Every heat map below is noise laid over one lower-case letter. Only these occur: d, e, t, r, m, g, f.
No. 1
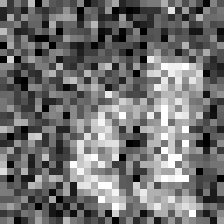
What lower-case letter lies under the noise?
d
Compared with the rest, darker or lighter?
lighter
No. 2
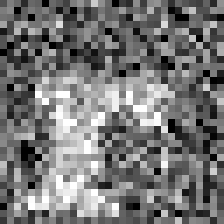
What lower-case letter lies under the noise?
r
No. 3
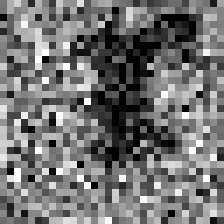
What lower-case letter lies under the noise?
r
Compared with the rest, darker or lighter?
darker
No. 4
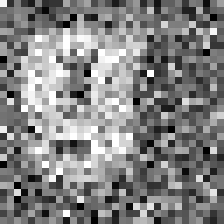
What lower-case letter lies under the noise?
g
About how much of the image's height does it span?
two thirds
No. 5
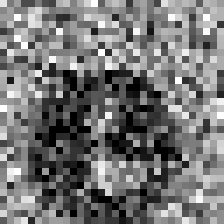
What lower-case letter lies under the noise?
e
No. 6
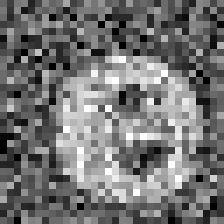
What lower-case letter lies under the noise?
e
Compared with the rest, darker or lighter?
lighter
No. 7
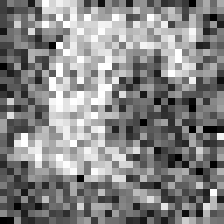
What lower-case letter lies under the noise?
r
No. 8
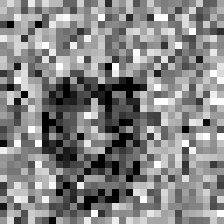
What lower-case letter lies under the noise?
g
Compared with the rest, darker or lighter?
darker
